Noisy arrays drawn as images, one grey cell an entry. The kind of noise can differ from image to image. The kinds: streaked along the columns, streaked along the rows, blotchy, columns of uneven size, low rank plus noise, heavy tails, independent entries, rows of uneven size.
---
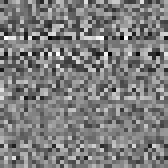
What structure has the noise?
rows of uneven size
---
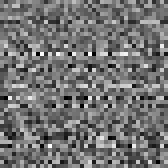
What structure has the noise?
rows of uneven size
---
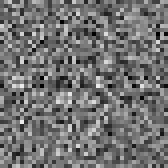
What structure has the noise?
low rank plus noise
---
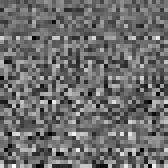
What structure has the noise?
rows of uneven size
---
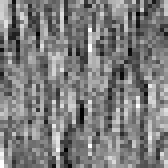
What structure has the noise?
streaked along the columns
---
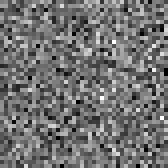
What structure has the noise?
independent entries
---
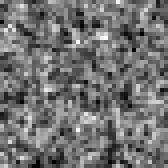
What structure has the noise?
blotchy
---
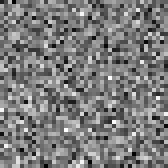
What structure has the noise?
independent entries
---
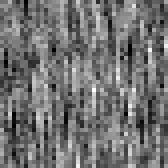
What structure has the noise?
streaked along the columns
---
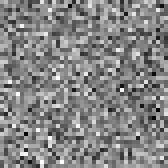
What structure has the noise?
independent entries
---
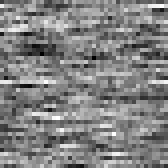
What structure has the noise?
streaked along the rows
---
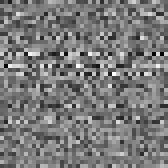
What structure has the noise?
rows of uneven size
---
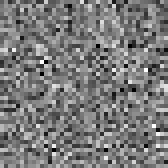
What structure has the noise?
low rank plus noise
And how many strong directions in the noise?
two
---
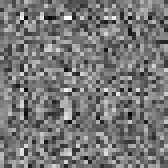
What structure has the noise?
low rank plus noise
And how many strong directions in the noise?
one
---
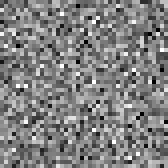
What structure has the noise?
independent entries
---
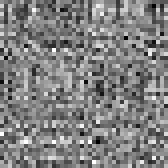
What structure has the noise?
low rank plus noise
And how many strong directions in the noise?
one
